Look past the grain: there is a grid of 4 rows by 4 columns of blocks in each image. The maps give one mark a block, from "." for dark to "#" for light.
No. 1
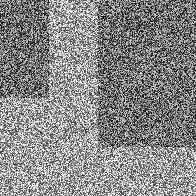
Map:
.#..
.#..
##..
####
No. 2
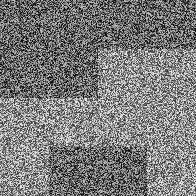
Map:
....
..##
####
#..#
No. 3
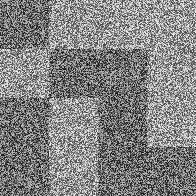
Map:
.###
#..#
.#.#
.#..
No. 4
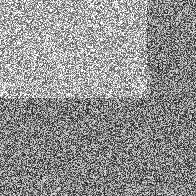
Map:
###.
###.
....
....
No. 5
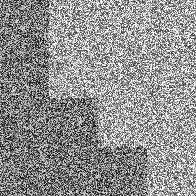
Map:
.###
.###
..##
...#
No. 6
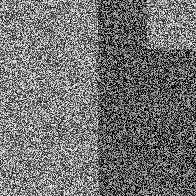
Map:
##.#
##..
##..
##..
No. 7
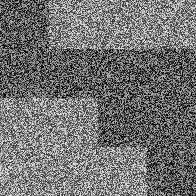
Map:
.###
....
##..
###.
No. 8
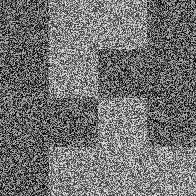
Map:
.##.
.#..
..#.
.###
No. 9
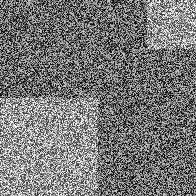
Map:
...#
....
##..
##..
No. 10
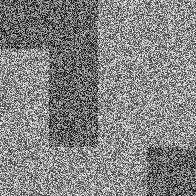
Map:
..##
#.##
#.##
###.
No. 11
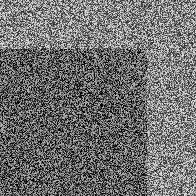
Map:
####
...#
...#
...#
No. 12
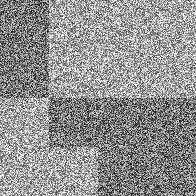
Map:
.###
.###
#...
##..
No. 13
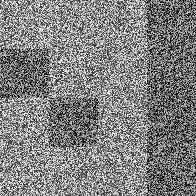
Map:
###.
.##.
#.#.
###.
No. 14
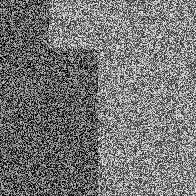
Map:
.###
..##
..##
..##
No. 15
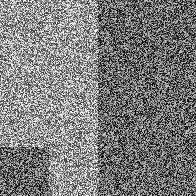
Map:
##..
##..
##..
.#..
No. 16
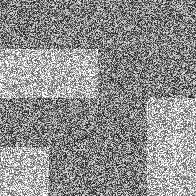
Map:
....
##..
...#
#..#
